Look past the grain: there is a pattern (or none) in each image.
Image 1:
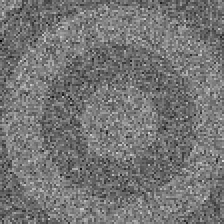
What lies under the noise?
rings round one point
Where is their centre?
centre
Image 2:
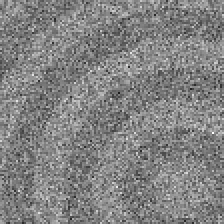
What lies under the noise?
rings round one point
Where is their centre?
bottom right
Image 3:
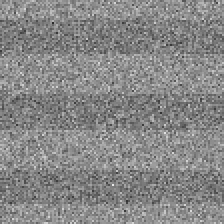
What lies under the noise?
horizontal stripes
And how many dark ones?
3
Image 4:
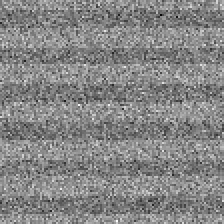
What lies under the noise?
horizontal stripes
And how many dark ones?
6
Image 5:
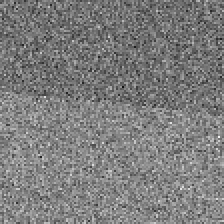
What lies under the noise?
a sharp edge
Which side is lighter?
bottom
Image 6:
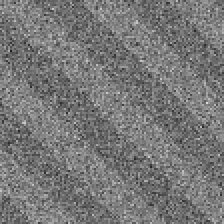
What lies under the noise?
diagonal stripes
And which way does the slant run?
top left to bottom right
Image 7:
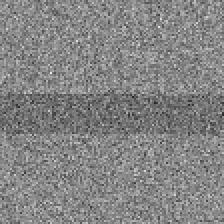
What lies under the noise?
one horizontal stripe
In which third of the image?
middle
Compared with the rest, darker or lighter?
darker
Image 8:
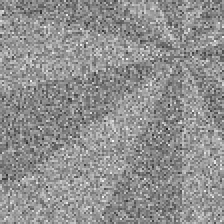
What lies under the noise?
spokes from one point
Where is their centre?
top right
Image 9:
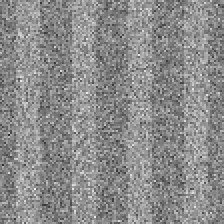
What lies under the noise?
vertical stripes
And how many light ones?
4
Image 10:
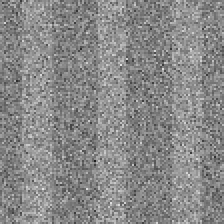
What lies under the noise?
vertical stripes
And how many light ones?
3
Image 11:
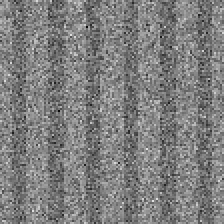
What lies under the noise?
vertical stripes
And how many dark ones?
6
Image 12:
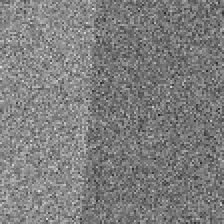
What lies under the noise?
a sharp edge
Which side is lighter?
left
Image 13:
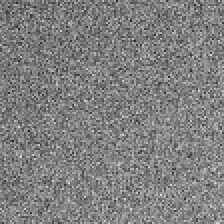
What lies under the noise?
a smooth slope
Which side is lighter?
bottom right
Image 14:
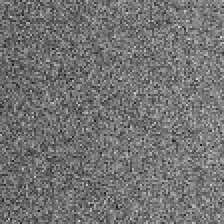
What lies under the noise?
a smooth slope
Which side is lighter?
right
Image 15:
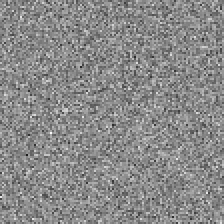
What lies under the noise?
only noise
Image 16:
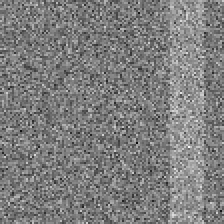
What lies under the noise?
one vertical stripe
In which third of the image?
right
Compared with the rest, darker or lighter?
lighter
